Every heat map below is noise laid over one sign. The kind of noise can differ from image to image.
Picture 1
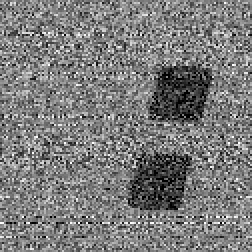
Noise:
rows of uneven size
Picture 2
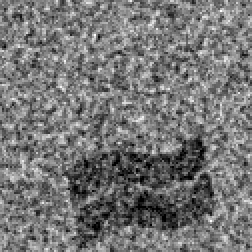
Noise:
blotchy
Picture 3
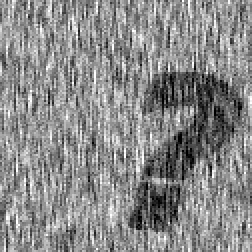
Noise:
streaked along the columns
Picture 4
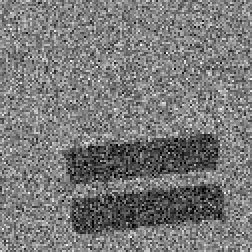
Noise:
independent entries
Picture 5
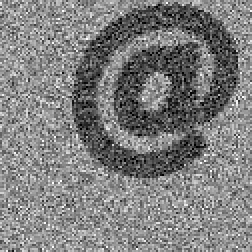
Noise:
low rank plus noise
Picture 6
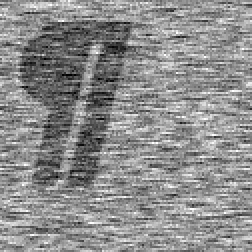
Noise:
streaked along the rows
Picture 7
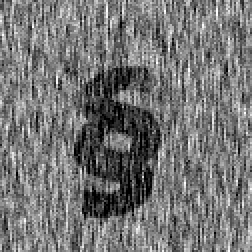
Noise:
streaked along the columns
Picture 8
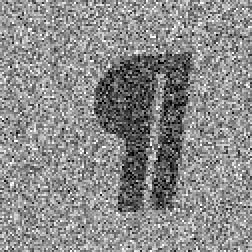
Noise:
independent entries
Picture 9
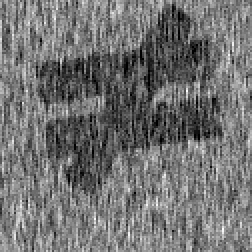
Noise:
streaked along the columns
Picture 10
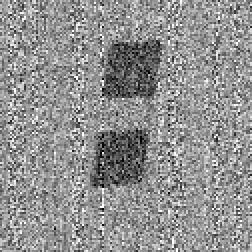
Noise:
columns of uneven size
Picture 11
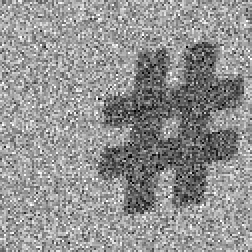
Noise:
independent entries
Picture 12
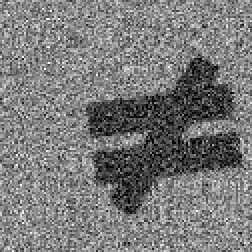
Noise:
low rank plus noise
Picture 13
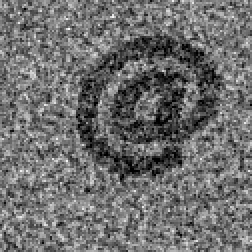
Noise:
blotchy
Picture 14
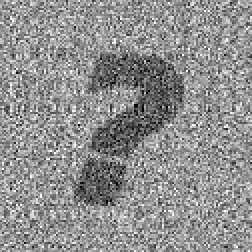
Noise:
low rank plus noise
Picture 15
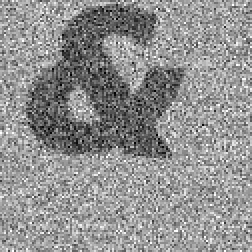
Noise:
low rank plus noise
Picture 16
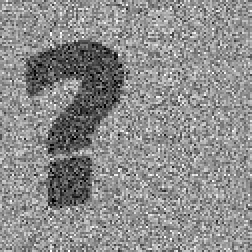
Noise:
low rank plus noise
